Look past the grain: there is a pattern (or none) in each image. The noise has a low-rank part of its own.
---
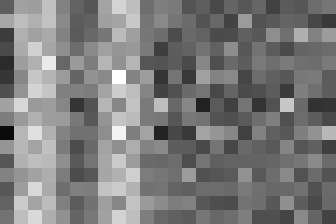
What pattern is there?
bands of columns
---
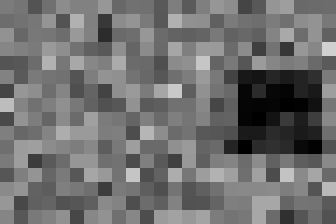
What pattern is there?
one block
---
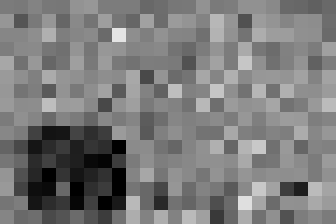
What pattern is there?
one block
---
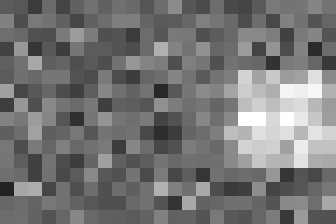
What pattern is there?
one block
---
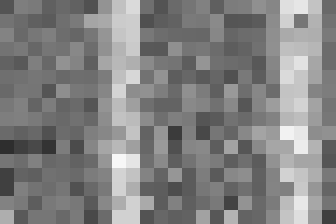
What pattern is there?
bands of columns
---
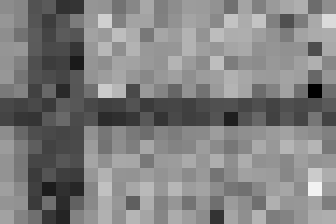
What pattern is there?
bands of rows crossing bands of columns
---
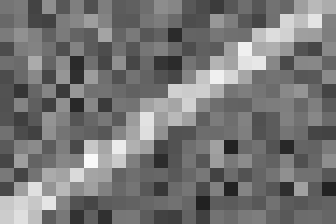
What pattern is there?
a diagonal band
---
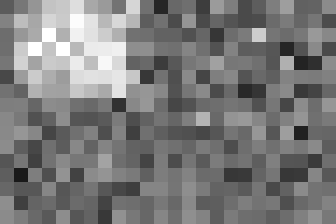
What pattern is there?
one block
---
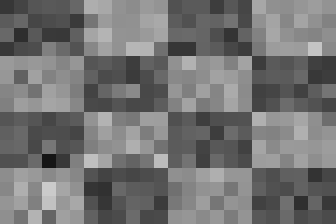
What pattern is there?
a checkerboard
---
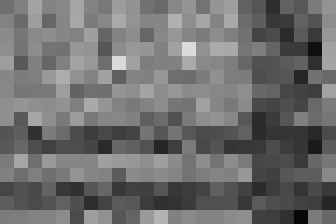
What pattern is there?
bands of rows crossing bands of columns
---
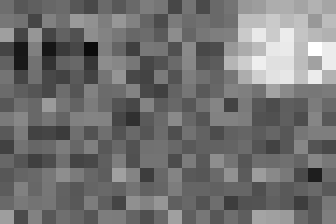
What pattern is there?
one block
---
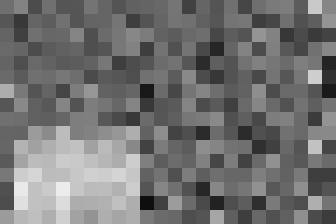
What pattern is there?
one block
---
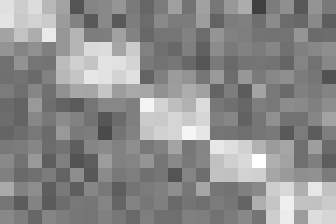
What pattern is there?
blocks along the diagonal
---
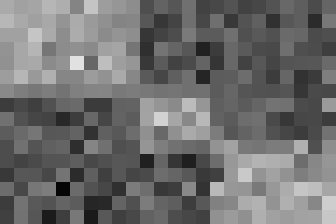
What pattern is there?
blocks along the diagonal
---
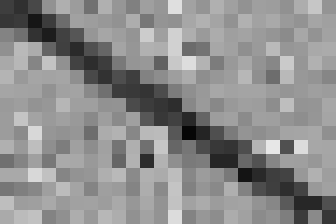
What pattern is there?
a diagonal band
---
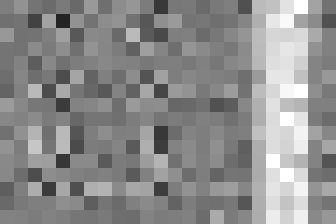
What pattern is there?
one band of columns
